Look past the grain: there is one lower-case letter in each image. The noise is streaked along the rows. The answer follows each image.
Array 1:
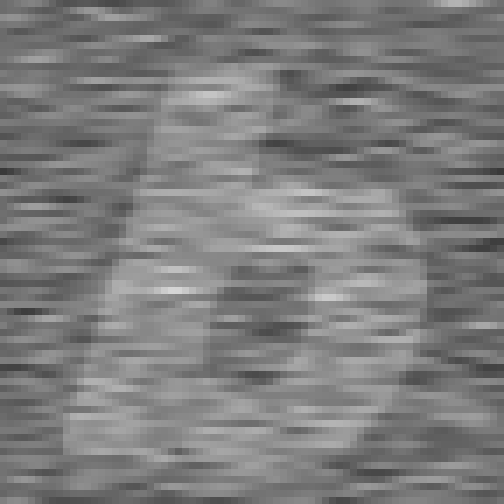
b
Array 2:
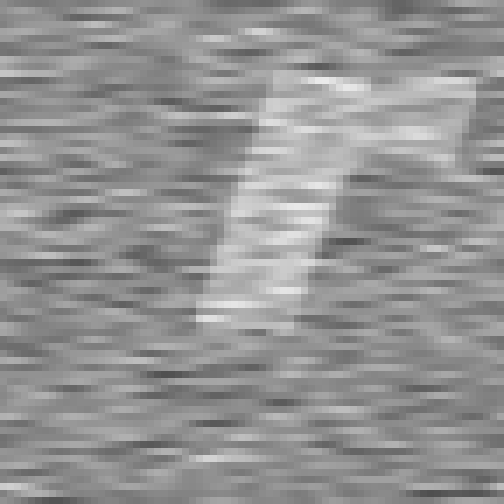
r
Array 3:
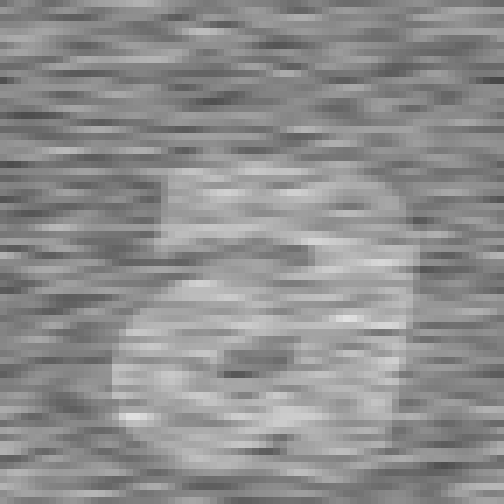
a
